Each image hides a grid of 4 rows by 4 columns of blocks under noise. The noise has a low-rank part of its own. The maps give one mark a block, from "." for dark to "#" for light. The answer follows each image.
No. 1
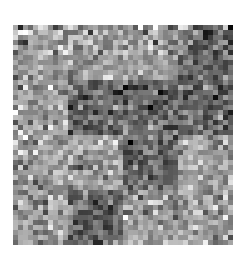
###.
#...
##.#
#.##
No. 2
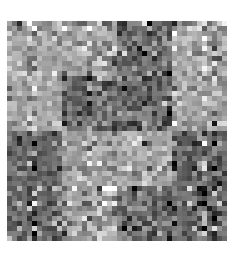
##.#
#..#
.##.
.#..
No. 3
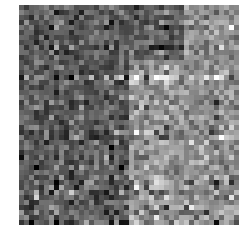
...#
..##
..##
..##
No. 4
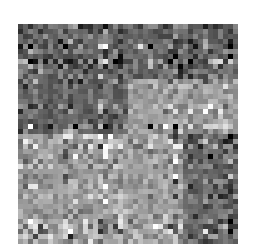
....
..##
###.
###.
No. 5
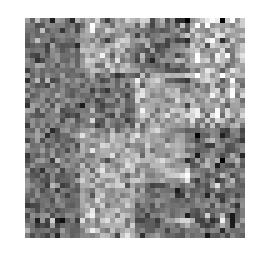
.#.#
..##
.##.
.#..
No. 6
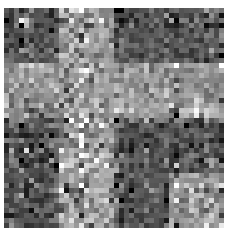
.#..
####
.#..
.#.#
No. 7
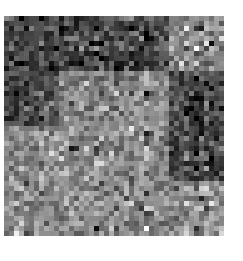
...#
.##.
###.
####
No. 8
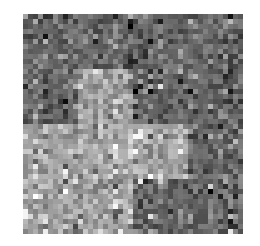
....
.#..
###.
##..
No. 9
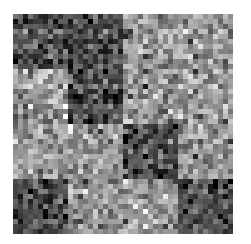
..##
#.##
##.#
.##.
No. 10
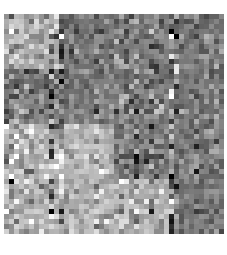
#...
....
##..
###.
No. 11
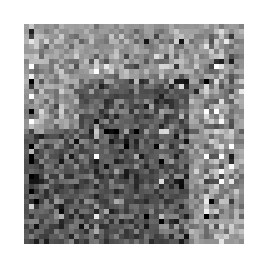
####
#..#
...#
...#
